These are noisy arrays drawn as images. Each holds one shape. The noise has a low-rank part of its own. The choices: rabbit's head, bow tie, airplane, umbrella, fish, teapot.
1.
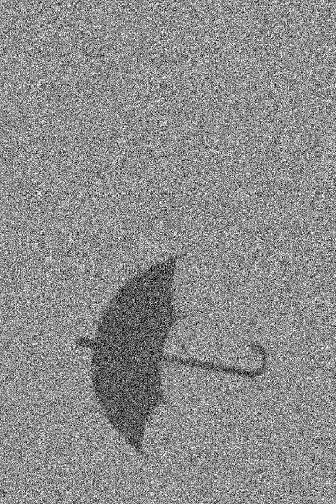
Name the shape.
umbrella
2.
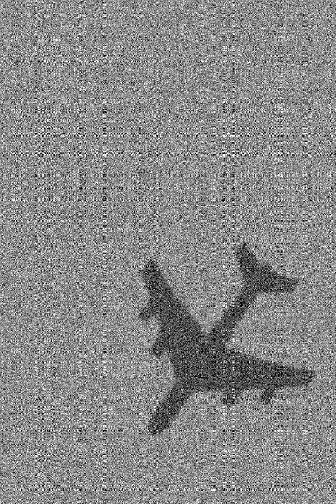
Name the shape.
airplane
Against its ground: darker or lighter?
darker
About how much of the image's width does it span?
half
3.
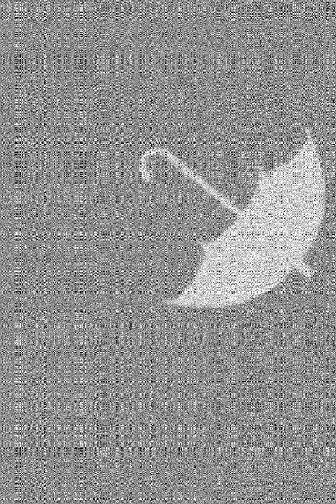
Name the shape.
umbrella
